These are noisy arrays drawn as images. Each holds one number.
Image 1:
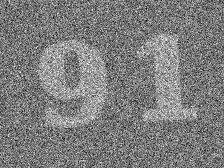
91
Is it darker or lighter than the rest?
lighter
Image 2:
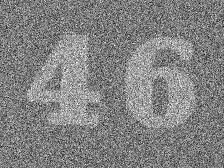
46
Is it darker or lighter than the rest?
lighter
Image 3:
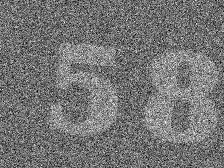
58
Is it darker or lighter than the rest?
lighter
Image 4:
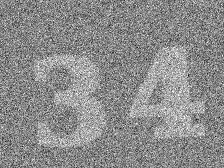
34
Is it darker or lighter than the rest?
lighter
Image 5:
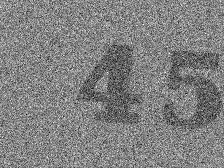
45
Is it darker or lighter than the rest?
darker
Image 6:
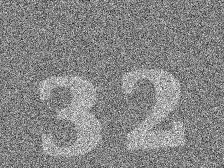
32
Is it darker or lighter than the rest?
lighter
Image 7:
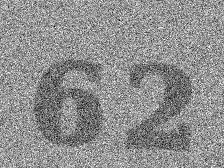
62
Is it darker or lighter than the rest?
darker
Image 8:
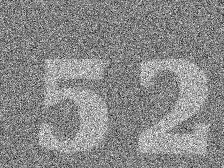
52
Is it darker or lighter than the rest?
lighter
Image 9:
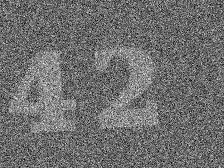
42
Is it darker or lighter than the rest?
lighter
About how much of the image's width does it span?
two thirds
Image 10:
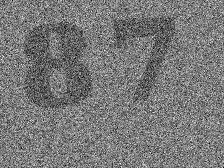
87
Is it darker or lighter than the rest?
darker
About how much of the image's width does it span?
two thirds
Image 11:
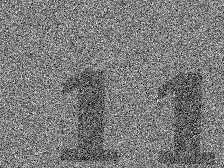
11
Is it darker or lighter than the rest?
darker
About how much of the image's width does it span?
two thirds
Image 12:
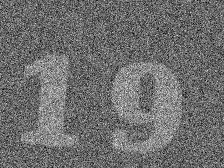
19
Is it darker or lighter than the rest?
lighter
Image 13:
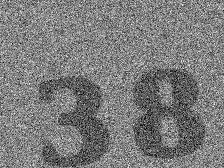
38
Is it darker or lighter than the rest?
darker
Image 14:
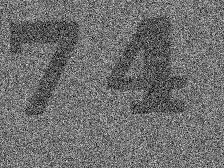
74
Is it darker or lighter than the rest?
darker
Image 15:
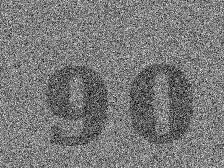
90
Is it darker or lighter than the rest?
darker
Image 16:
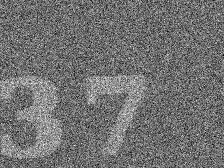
37
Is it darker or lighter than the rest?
lighter
